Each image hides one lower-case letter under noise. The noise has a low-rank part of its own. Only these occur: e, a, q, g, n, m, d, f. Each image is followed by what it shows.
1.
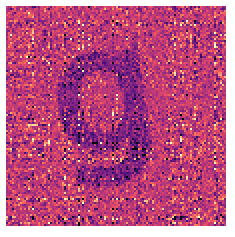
dark g
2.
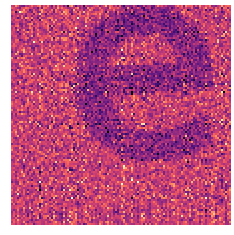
dark e
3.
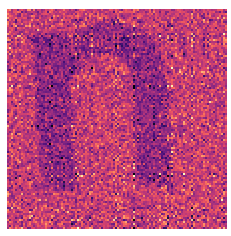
dark n
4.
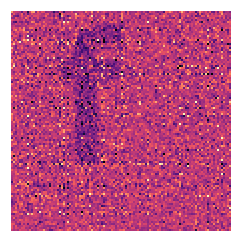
dark f
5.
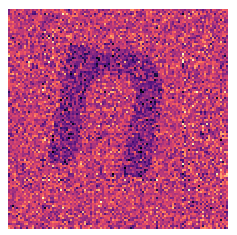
dark n
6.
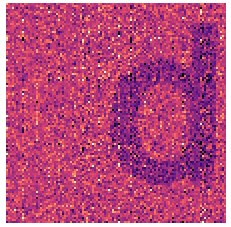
dark d
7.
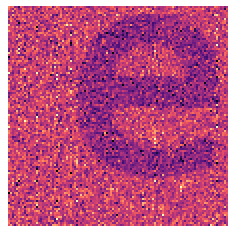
dark e
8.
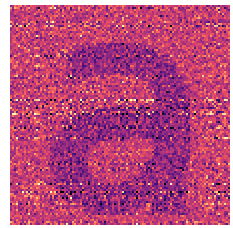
dark a
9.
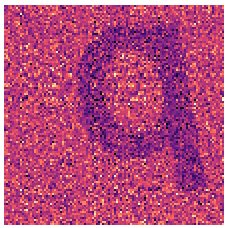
dark q
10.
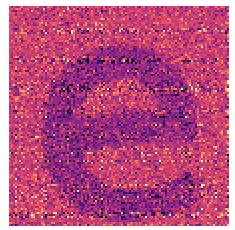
dark e
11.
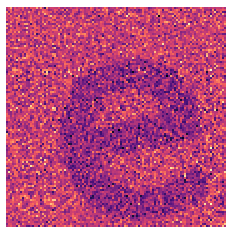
dark e
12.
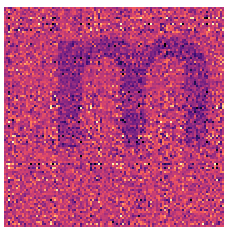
dark m
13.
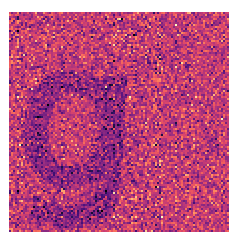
dark g
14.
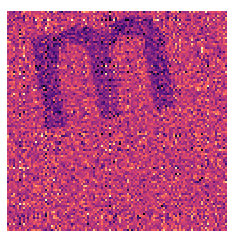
dark m
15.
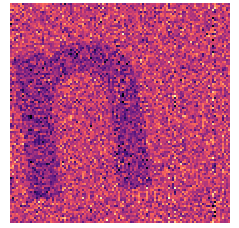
dark n
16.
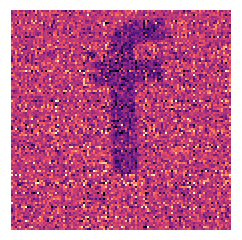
dark f
